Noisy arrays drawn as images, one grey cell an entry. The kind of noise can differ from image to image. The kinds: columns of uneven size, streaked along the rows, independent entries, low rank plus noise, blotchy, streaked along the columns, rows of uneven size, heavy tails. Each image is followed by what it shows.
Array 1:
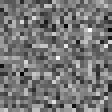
low rank plus noise
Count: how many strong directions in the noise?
five to eight
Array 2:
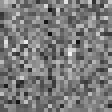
independent entries
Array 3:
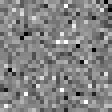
heavy tails
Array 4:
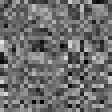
low rank plus noise
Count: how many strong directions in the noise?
one
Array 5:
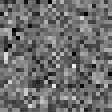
independent entries
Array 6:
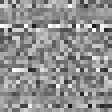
rows of uneven size
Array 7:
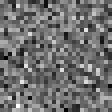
independent entries
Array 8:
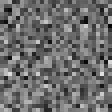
low rank plus noise
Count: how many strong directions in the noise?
two
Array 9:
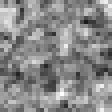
blotchy
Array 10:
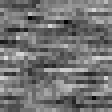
streaked along the rows
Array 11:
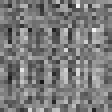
low rank plus noise
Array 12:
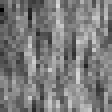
streaked along the columns
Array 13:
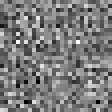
low rank plus noise
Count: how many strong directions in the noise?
three or four
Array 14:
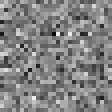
low rank plus noise
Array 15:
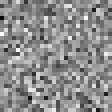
independent entries
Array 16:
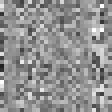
columns of uneven size
